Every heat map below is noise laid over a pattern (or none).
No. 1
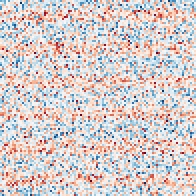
horizontal stripes
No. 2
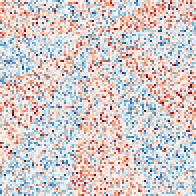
spokes from one point
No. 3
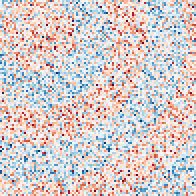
rings round one point
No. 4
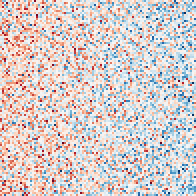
a smooth slope
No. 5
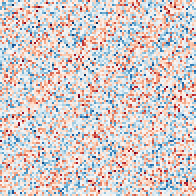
diagonal stripes
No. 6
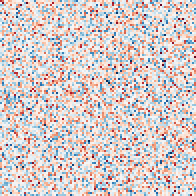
only noise
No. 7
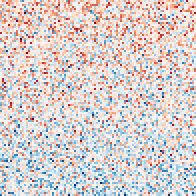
a smooth slope
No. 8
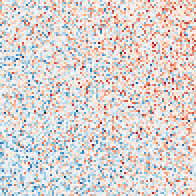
a smooth slope
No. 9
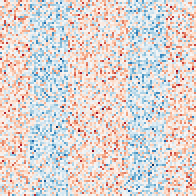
vertical stripes
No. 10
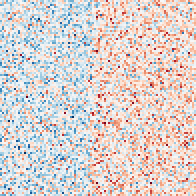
a sharp edge
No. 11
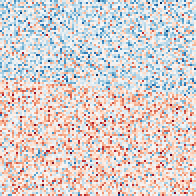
a sharp edge
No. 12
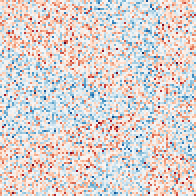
spokes from one point
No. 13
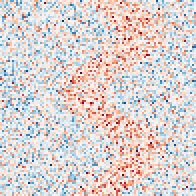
a wavy band
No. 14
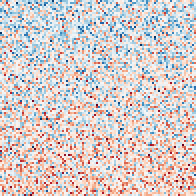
a smooth slope
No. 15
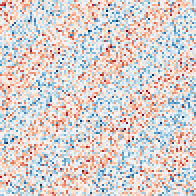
diagonal stripes
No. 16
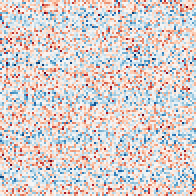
horizontal stripes
